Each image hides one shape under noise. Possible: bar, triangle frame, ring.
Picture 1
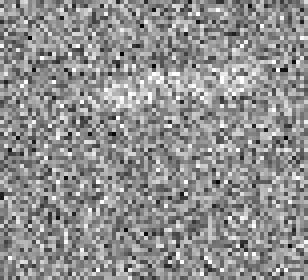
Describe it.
light bar
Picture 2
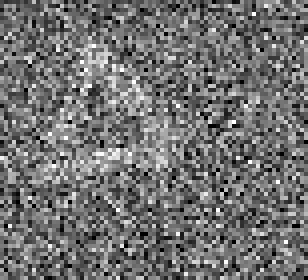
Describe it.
light triangle frame
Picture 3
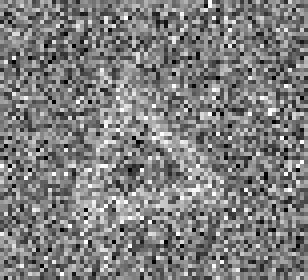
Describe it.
light triangle frame
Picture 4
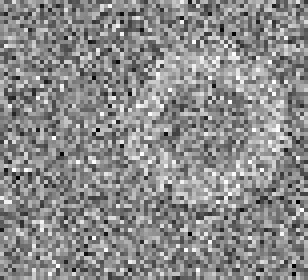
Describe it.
light ring
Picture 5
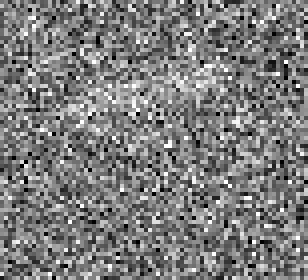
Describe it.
light bar
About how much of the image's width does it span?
half
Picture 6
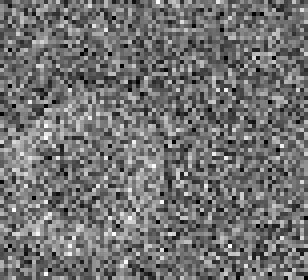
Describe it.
light ring
